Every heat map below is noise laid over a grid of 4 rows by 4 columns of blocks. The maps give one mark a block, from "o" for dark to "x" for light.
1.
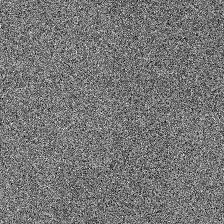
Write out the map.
xxoo
xxoo
xxox
xoox
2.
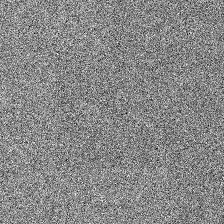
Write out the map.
xxoo
xooo
xooo
xxxo
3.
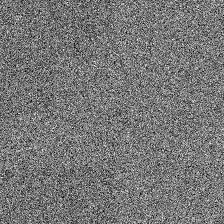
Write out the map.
ooxx
oxxx
xxxx
ooxx
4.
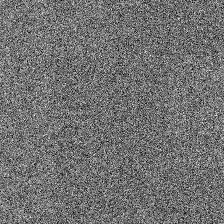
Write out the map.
xxoo
xoox
xoox
xooo
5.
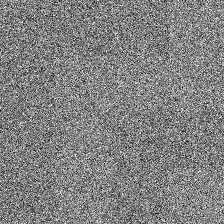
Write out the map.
ooox
oxxx
oxoo
oxox
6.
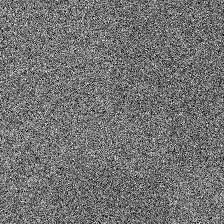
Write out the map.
xxoo
xxoo
xxxo
xoox
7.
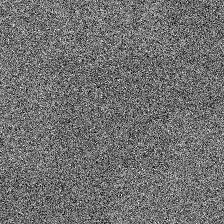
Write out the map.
xxxo
xooo
xoox
ooxx
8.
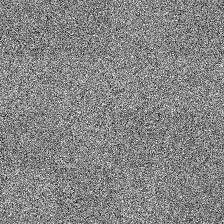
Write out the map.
ooxo
xxxx
oxoo
xoxo
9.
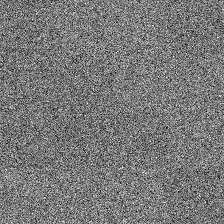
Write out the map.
oxxo
ooxx
ooox
xxxo
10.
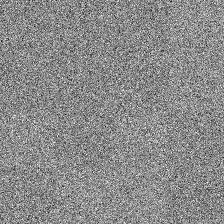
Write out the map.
ooox
ooox
xoxo
oxxo
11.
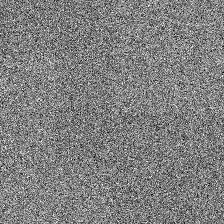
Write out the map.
ooxx
xoxx
xooo
xxoo
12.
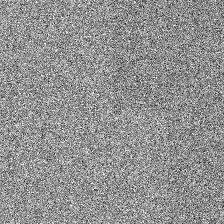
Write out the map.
xxoo
xxoo
xxxo
xxxo
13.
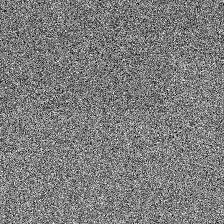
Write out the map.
oooo
ooox
xxxx
xxxx
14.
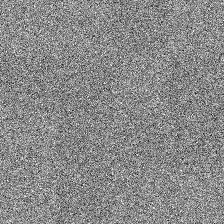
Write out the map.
xxox
ooxo
xooo
xoxx
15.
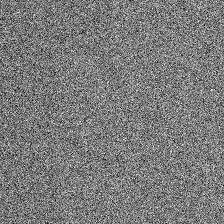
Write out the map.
ooxx
oxxx
oxxx
oxxx
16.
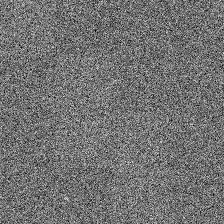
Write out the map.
xooo
oxoo
oxxo
ooxo
